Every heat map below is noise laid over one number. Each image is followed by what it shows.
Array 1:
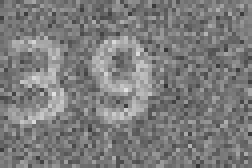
39
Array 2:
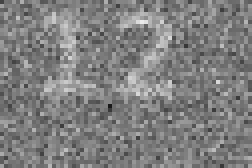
12
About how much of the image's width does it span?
half
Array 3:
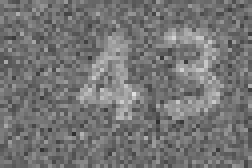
43
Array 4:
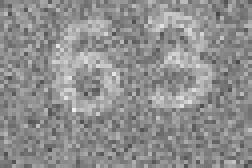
63
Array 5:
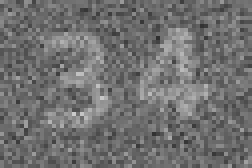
34
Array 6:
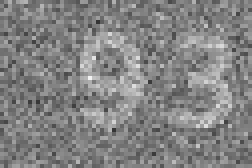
93
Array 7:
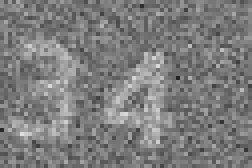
34
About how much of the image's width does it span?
two thirds
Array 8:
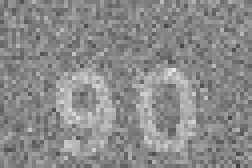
90
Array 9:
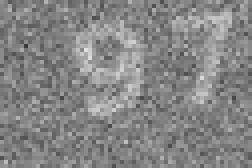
97
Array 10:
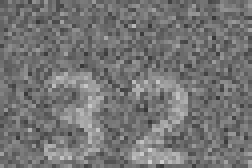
32
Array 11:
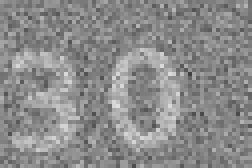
30
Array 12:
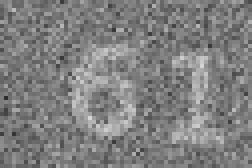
61
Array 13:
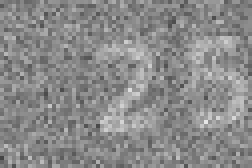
25
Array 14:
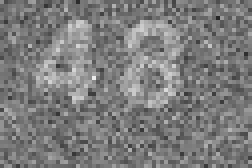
48
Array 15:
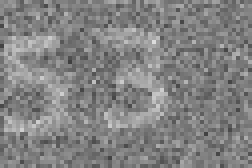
53
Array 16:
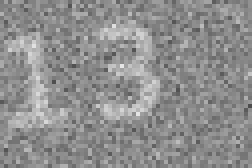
13
